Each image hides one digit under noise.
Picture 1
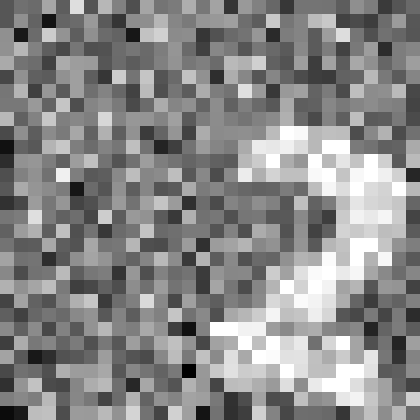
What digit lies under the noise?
2
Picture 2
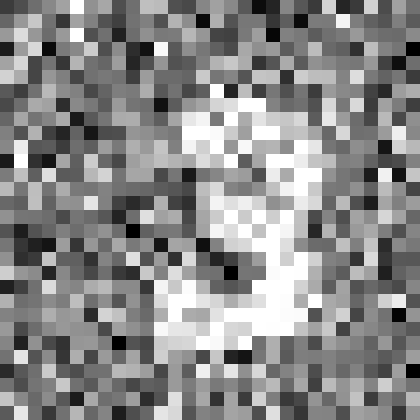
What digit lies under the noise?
3
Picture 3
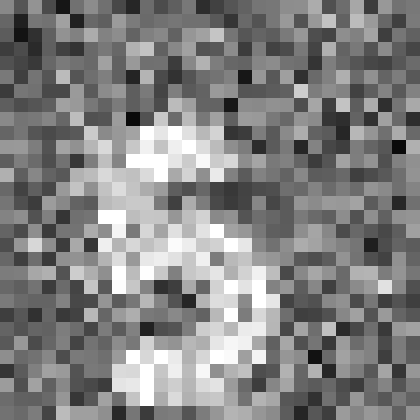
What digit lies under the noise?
5
